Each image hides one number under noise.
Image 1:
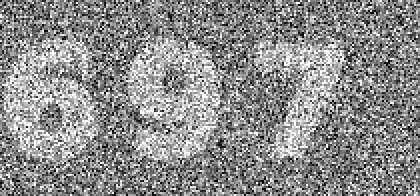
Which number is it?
697
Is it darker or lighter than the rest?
lighter
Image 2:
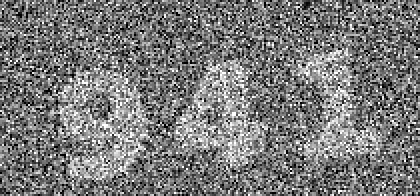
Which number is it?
941
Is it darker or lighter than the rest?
lighter
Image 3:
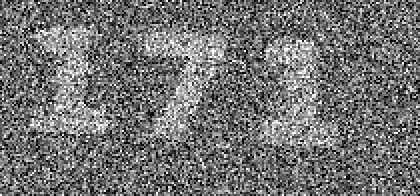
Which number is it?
171
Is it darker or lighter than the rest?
lighter
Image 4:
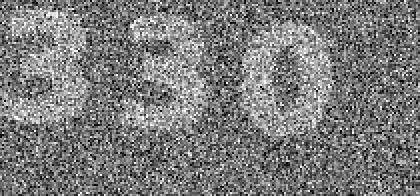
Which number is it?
330
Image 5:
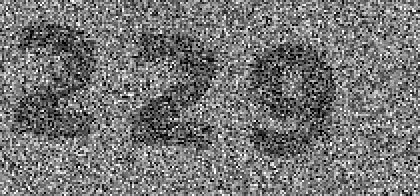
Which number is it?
229
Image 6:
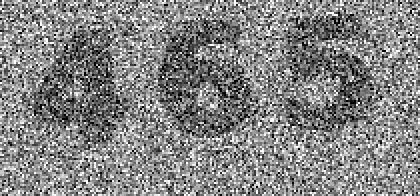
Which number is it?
465
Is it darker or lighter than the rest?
darker
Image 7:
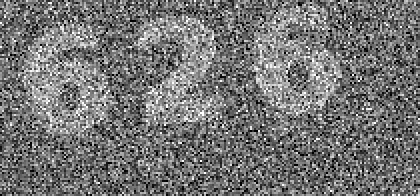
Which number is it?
626
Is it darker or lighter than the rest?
lighter
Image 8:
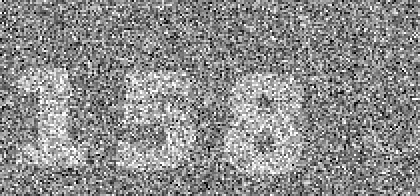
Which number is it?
158
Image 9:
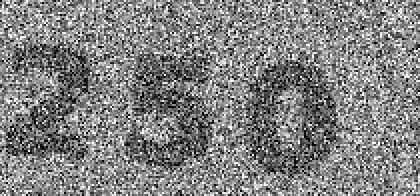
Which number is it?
250
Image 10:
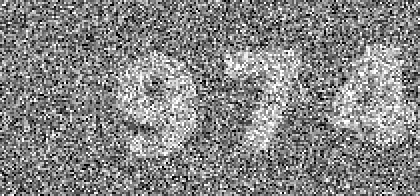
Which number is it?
974
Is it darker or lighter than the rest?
lighter
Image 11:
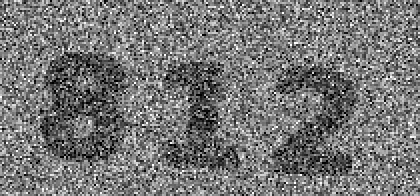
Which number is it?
812
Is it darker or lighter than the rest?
darker
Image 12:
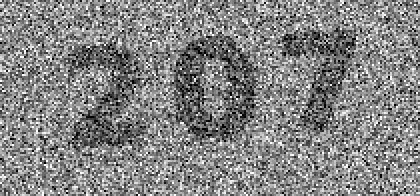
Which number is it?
207
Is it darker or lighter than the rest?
darker
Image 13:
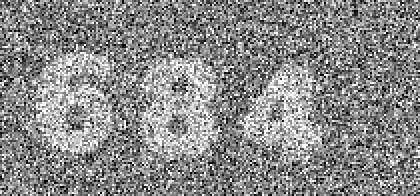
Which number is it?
684
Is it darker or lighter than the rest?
lighter
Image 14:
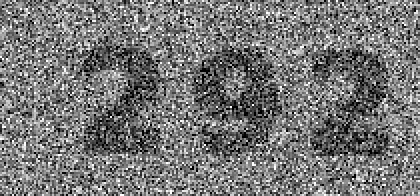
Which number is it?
292
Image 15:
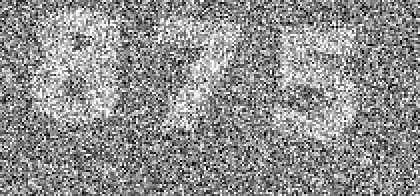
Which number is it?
875
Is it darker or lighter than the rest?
lighter
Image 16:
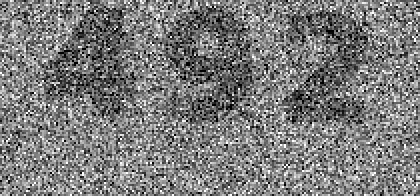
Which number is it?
492
